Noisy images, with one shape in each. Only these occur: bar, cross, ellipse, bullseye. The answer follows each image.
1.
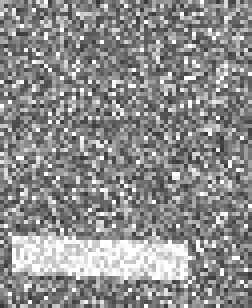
bar
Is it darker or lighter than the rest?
lighter
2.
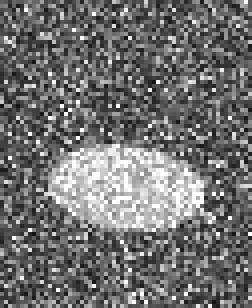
ellipse
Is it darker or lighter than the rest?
lighter
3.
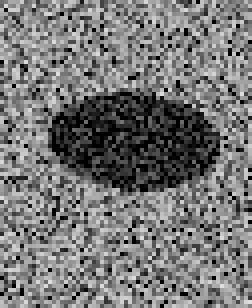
ellipse
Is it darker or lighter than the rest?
darker
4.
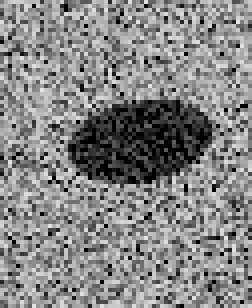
ellipse
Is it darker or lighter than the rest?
darker
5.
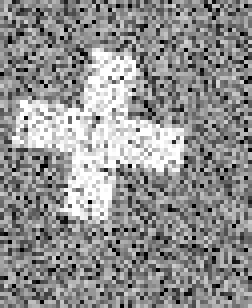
cross
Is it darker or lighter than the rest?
lighter
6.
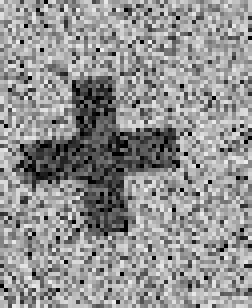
cross
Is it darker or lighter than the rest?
darker
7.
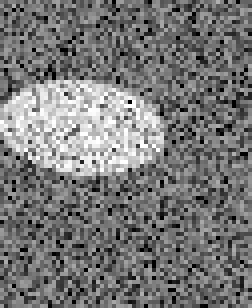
ellipse
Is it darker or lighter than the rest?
lighter
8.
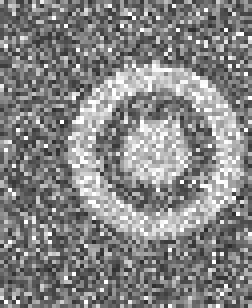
bullseye
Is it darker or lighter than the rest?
lighter
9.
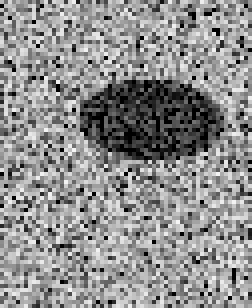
ellipse
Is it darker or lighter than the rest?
darker
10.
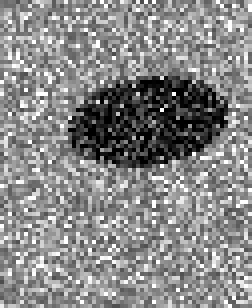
ellipse
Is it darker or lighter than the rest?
darker
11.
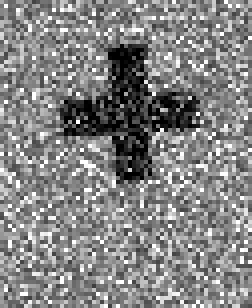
cross
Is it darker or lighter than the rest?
darker
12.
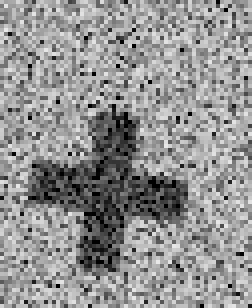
cross
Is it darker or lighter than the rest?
darker
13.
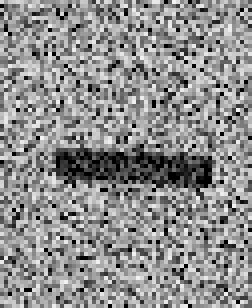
bar
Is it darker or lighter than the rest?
darker
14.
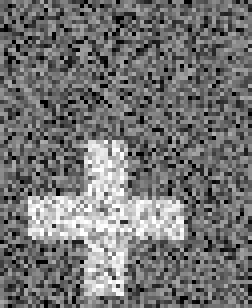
cross
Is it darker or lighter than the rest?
lighter
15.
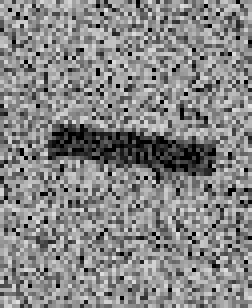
bar
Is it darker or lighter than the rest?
darker
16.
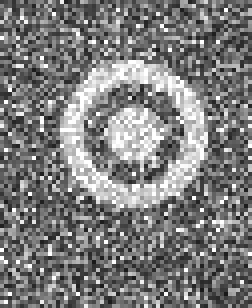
bullseye
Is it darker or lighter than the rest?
lighter
